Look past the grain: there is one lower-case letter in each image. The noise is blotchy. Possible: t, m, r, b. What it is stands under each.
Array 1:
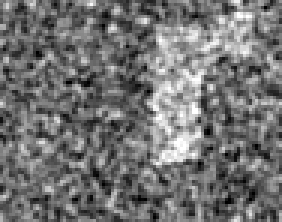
r
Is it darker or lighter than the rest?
lighter
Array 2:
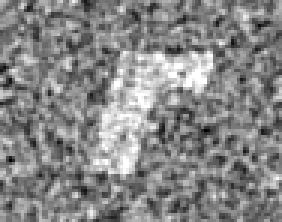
r
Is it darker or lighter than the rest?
lighter
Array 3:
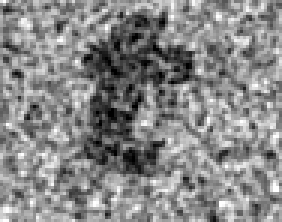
t
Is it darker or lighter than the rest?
darker
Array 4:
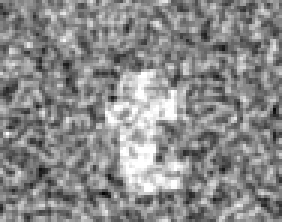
t
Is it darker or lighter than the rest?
lighter
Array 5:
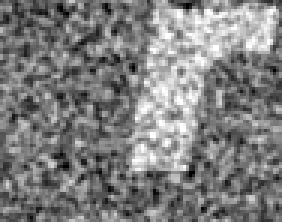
r
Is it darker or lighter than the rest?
lighter
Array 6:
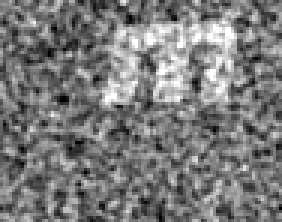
m
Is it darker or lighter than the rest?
lighter
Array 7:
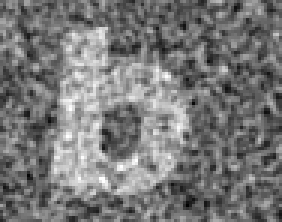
b
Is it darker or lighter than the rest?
lighter
